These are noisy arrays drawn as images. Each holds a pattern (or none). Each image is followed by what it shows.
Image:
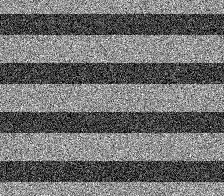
horizontal stripes
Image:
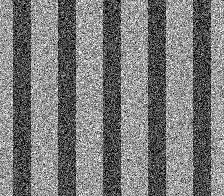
vertical stripes
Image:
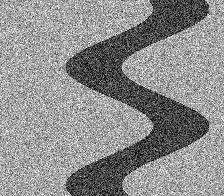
a wavy band
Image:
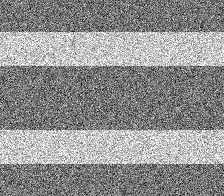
horizontal stripes
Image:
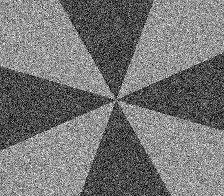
spokes from one point
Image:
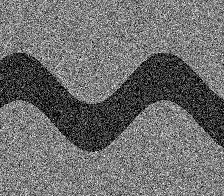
a wavy band
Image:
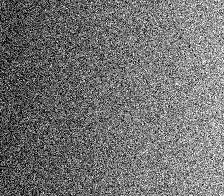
a smooth slope
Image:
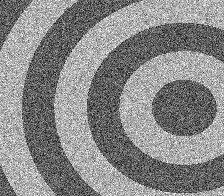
rings round one point
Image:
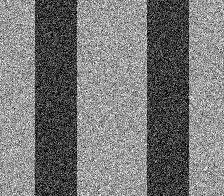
vertical stripes
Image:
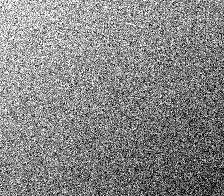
a smooth slope
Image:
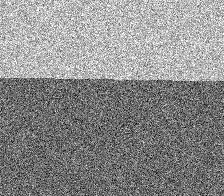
a sharp edge
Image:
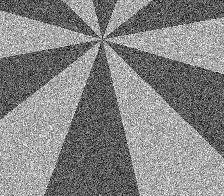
spokes from one point
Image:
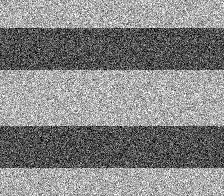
horizontal stripes
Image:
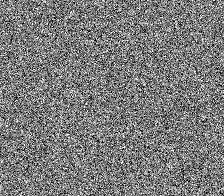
only noise
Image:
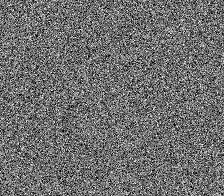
only noise
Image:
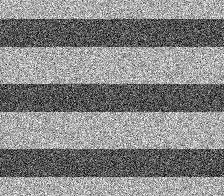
horizontal stripes
